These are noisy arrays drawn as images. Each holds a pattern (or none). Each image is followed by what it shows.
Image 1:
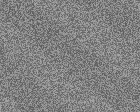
diagonal stripes
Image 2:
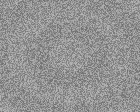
rings round one point
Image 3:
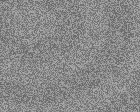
rings round one point
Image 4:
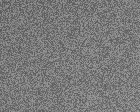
a smooth slope
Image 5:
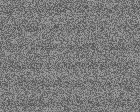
horizontal stripes
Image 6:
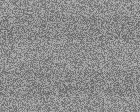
horizontal stripes
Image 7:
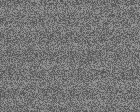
horizontal stripes
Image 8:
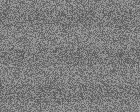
horizontal stripes
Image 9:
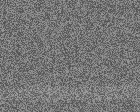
one horizontal stripe
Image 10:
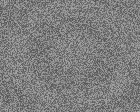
rings round one point
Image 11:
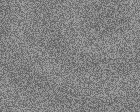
rings round one point
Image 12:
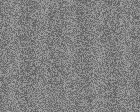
vertical stripes
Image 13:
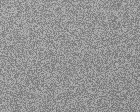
a smooth slope
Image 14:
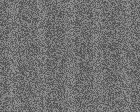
vertical stripes
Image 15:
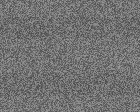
horizontal stripes
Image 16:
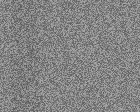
one vertical stripe
